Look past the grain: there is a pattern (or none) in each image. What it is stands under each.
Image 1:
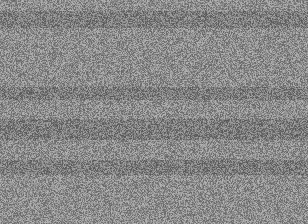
bands of rows
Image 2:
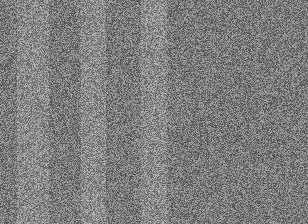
bands of columns
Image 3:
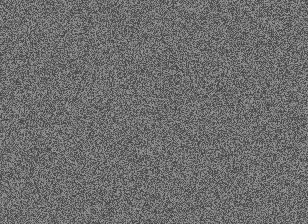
only noise
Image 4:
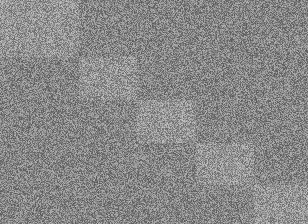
blocks along the diagonal
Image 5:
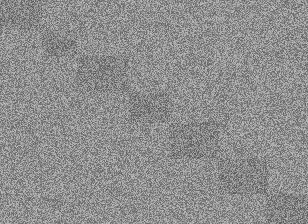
blocks along the diagonal
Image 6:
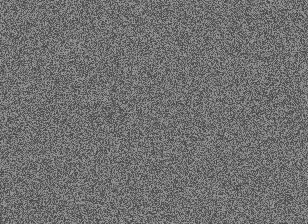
only noise
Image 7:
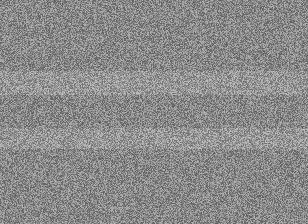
bands of rows
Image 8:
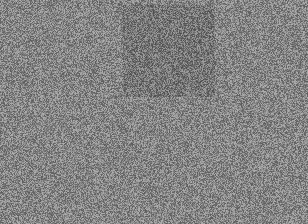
one block
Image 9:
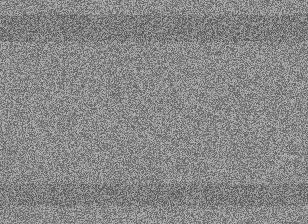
bands of rows
